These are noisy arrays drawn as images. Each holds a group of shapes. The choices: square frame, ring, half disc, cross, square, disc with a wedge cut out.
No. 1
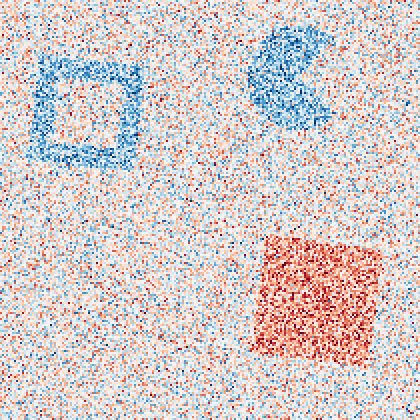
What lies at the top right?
disc with a wedge cut out
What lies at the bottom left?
nothing
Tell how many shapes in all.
3
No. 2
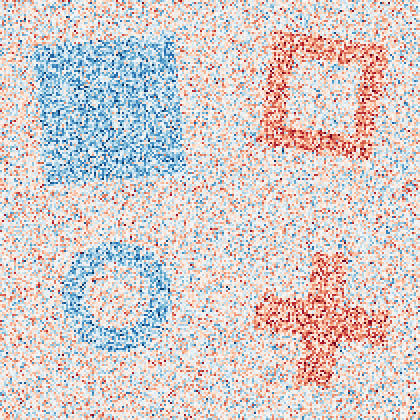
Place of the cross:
bottom right
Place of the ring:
bottom left
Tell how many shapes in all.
4
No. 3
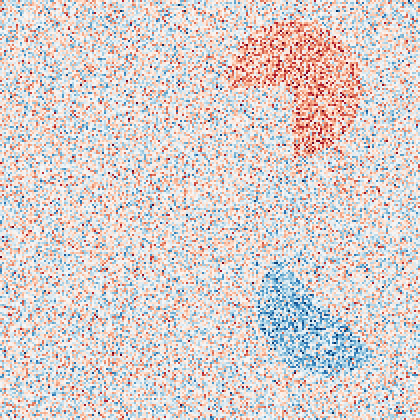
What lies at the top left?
nothing
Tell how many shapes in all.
2
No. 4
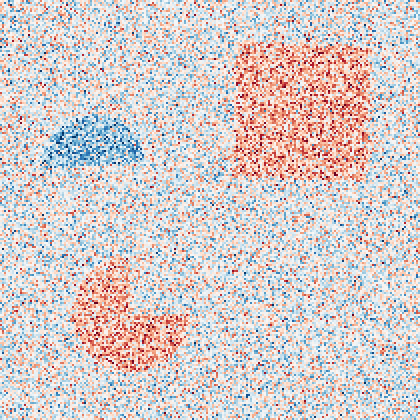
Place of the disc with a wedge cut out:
bottom left
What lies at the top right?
square
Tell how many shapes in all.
3
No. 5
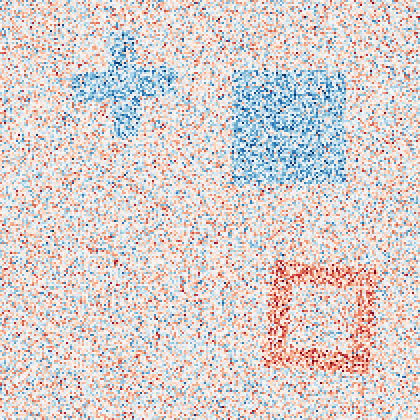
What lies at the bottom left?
nothing
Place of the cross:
top left
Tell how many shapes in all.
3
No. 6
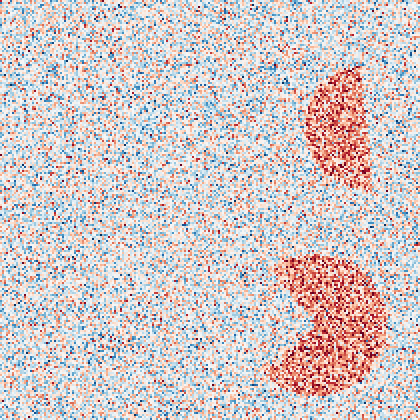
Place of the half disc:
top right
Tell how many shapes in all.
2
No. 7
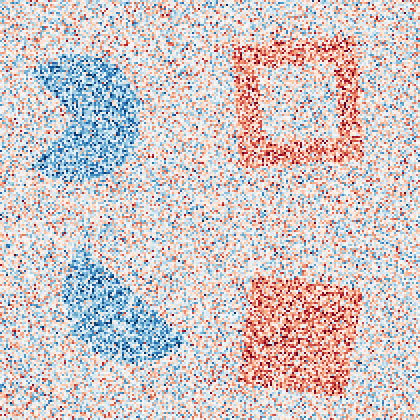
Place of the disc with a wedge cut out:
top left
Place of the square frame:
top right
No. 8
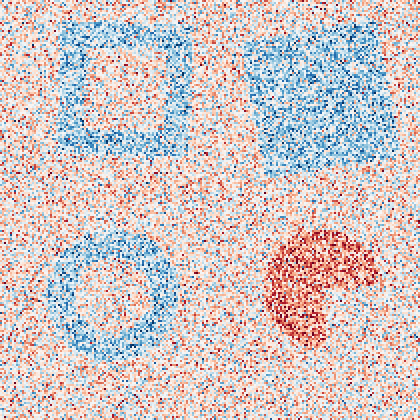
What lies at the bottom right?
disc with a wedge cut out
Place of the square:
top right
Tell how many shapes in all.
4
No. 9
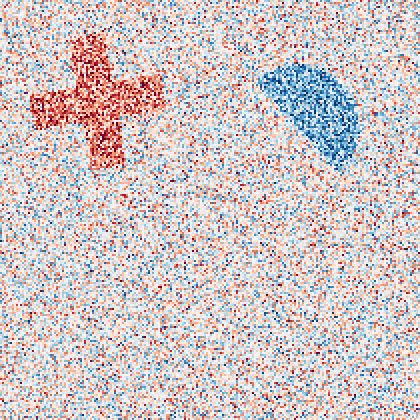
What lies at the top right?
half disc
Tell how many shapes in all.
2
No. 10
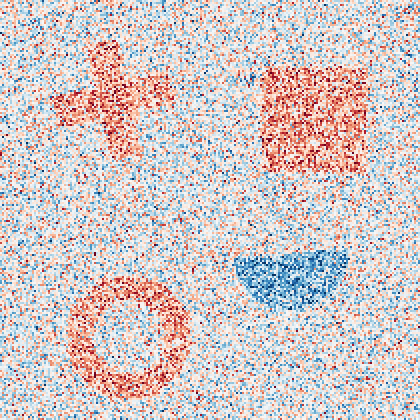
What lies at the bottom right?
half disc
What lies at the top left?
cross
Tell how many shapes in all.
4
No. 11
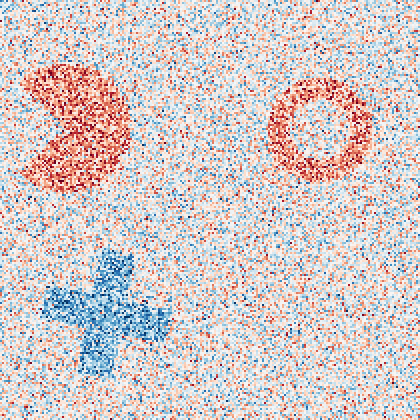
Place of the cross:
bottom left
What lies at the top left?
disc with a wedge cut out
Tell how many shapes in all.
3
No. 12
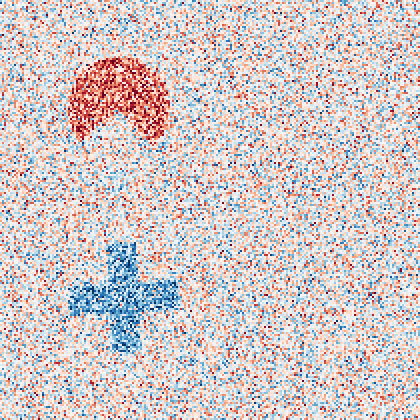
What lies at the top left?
disc with a wedge cut out
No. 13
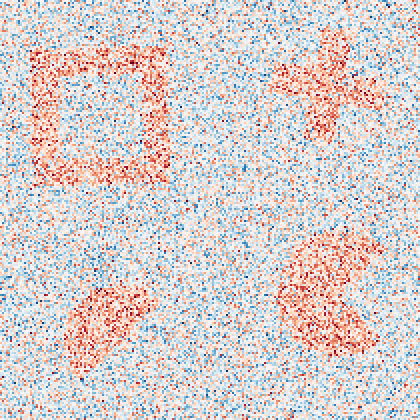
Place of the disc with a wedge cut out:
bottom right
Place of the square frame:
top left
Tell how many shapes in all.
4
